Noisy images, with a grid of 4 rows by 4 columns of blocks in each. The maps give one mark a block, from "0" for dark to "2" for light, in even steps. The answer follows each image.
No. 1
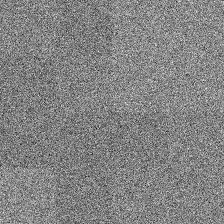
1 0 2 2
0 1 2 2
0 0 0 1
2 0 1 1
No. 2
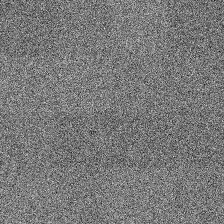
0 1 2 0
2 2 1 1
1 0 0 0
2 1 2 1
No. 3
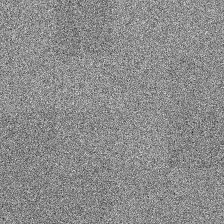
2 0 2 2
2 2 2 1
0 1 2 0
0 0 1 1
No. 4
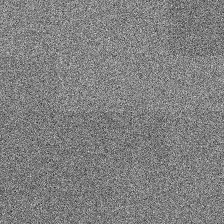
2 2 2 0
1 2 2 2
0 0 0 1
0 0 1 1
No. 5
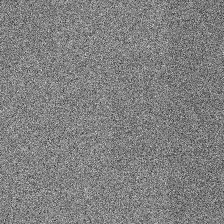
1 2 2 0
2 2 1 0
2 2 1 0
2 2 2 0
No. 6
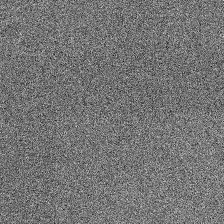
1 1 0 1
0 0 0 0
0 1 1 2
0 1 2 2
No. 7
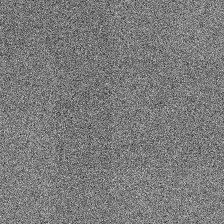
0 0 1 2
1 0 1 1
2 0 1 1
2 1 2 2
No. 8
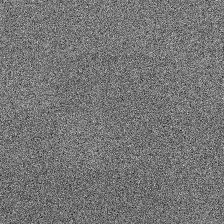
2 2 2 2
2 1 1 2
1 2 1 1
0 0 0 1
